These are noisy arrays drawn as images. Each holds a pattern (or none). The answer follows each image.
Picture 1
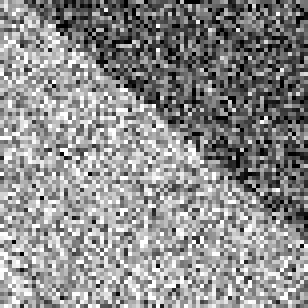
a sharp edge
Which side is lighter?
bottom left
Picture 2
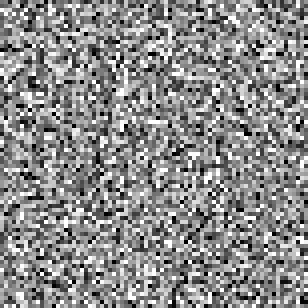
only noise
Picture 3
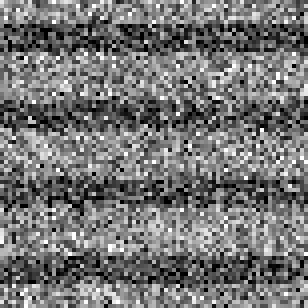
horizontal stripes
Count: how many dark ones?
4
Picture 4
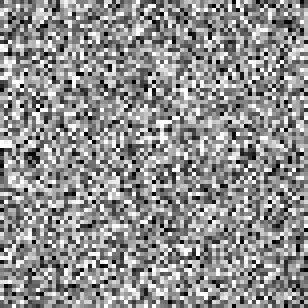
only noise
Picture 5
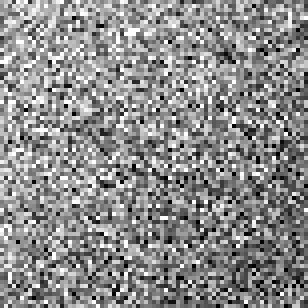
a smooth slope
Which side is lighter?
top left
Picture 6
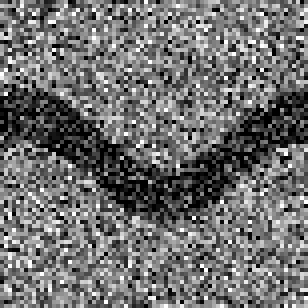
a wavy band
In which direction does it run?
left to right
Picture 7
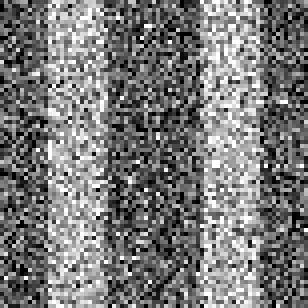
vertical stripes
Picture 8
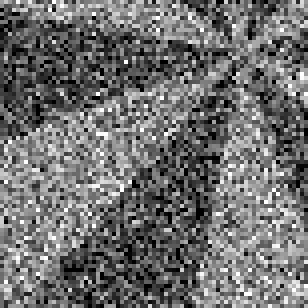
spokes from one point
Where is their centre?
top right
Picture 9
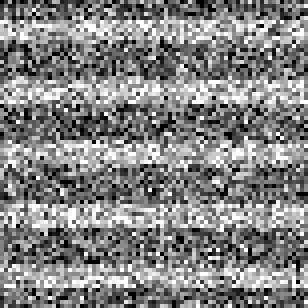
horizontal stripes
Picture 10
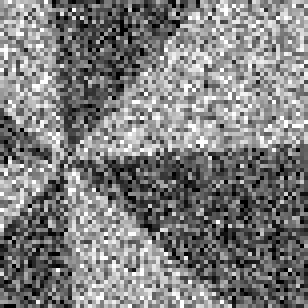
spokes from one point
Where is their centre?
middle left
